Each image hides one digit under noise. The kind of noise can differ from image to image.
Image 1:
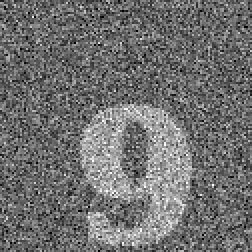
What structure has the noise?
independent entries
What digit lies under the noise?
9
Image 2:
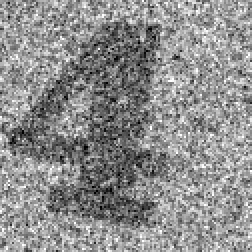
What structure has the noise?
blotchy
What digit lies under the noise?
4
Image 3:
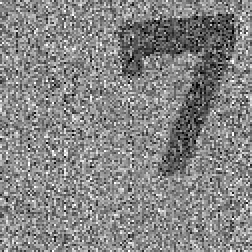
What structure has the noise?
columns of uneven size
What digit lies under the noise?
7
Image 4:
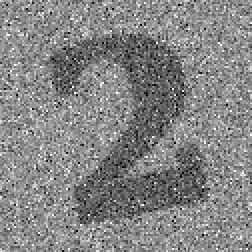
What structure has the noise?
heavy tails
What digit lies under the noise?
2
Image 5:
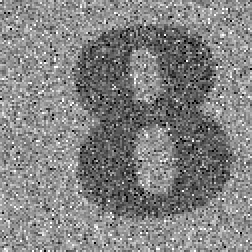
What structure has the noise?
heavy tails
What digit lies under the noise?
8
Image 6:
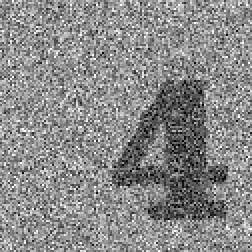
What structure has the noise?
low rank plus noise
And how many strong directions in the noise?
two
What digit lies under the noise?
4
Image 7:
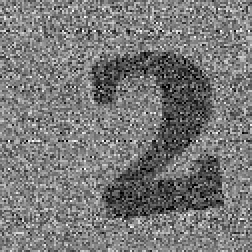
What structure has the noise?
rows of uneven size
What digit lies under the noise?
2
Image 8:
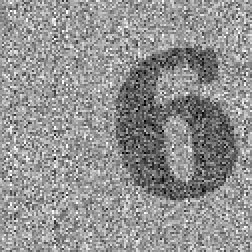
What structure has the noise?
columns of uneven size
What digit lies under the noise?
6
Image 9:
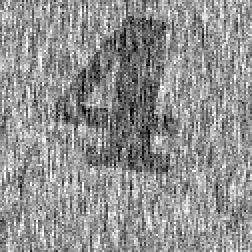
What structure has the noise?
streaked along the columns
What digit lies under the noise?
4
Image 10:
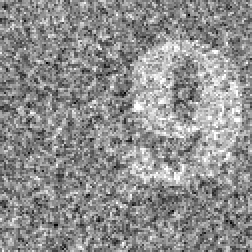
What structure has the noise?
blotchy
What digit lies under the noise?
9
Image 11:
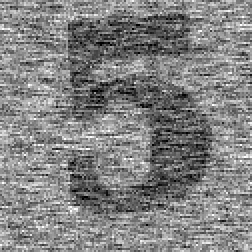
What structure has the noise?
streaked along the rows
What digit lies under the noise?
5
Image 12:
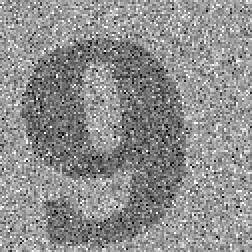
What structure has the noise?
heavy tails
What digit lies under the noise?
9
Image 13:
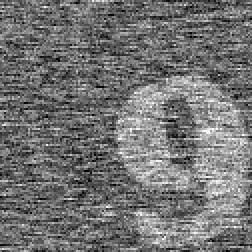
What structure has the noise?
streaked along the rows
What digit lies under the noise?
9
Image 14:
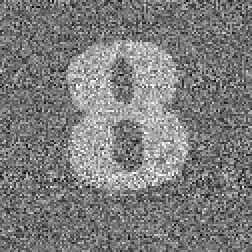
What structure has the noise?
rows of uneven size
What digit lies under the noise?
8
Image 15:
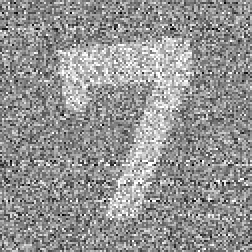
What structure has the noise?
rows of uneven size
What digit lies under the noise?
7
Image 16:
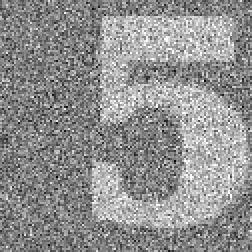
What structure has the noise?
low rank plus noise
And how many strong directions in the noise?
two
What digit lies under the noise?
5
